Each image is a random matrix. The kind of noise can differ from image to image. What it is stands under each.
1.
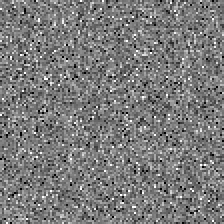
heavy tails
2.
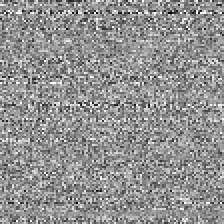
rows of uneven size
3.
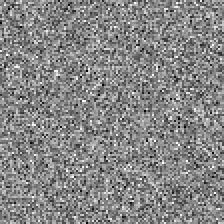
independent entries
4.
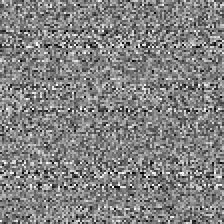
rows of uneven size
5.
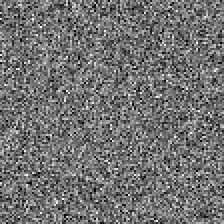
independent entries
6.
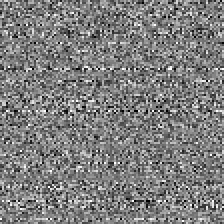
rows of uneven size
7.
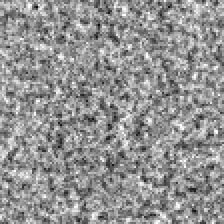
blotchy
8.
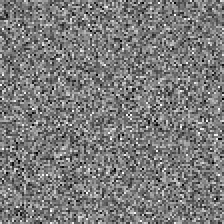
independent entries
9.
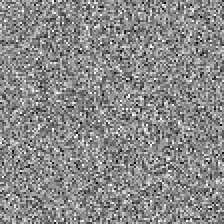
independent entries
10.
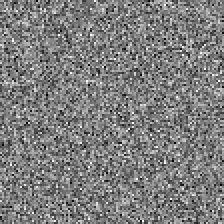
independent entries
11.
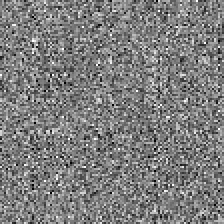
low rank plus noise
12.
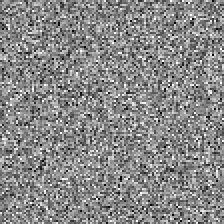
independent entries
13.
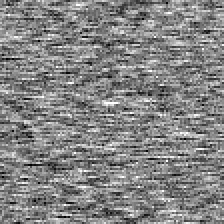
streaked along the rows
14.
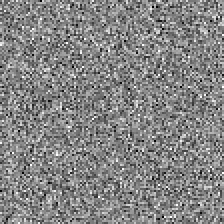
low rank plus noise
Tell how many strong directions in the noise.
one
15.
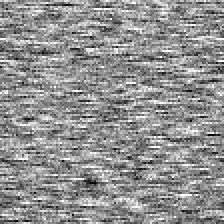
streaked along the rows
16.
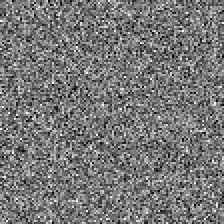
independent entries
